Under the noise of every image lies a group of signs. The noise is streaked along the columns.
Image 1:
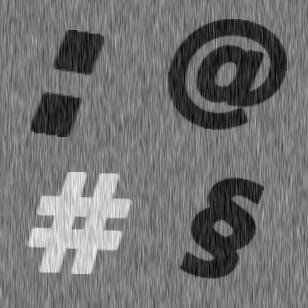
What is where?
top left: dark colon; top right: dark at sign; bottom left: light hash sign; bottom right: dark section sign
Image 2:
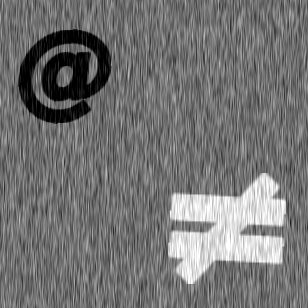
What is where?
top left: dark at sign; bottom right: light not-equal sign
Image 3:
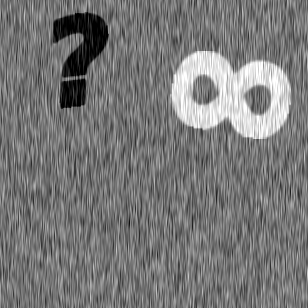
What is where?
top left: dark question mark; top right: light infinity sign
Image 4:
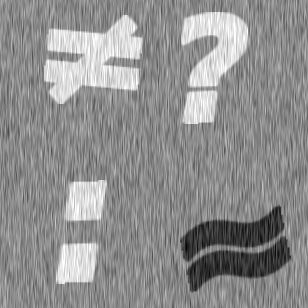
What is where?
top left: light not-equal sign; top right: light question mark; bottom left: light colon; bottom right: dark approximately sign
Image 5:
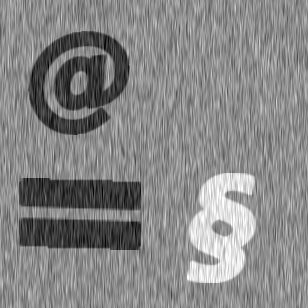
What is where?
top left: dark at sign; bottom left: dark equals sign; bottom right: light section sign
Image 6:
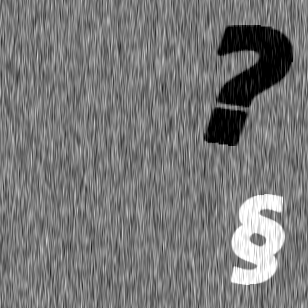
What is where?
top right: dark question mark; bottom right: light section sign
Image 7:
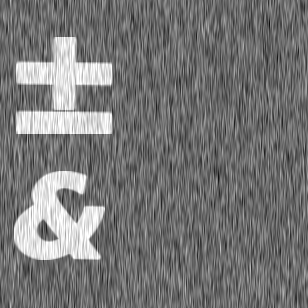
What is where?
top left: light plus-minus sign; bottom left: light ampersand
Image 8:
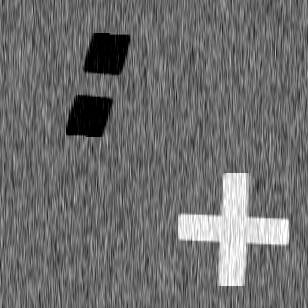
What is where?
top left: dark colon; bottom right: light plus sign
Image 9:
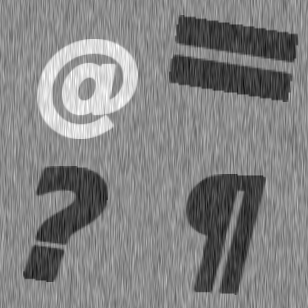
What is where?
top left: light at sign; top right: dark equals sign; bottom left: dark question mark; bottom right: dark pilcrow
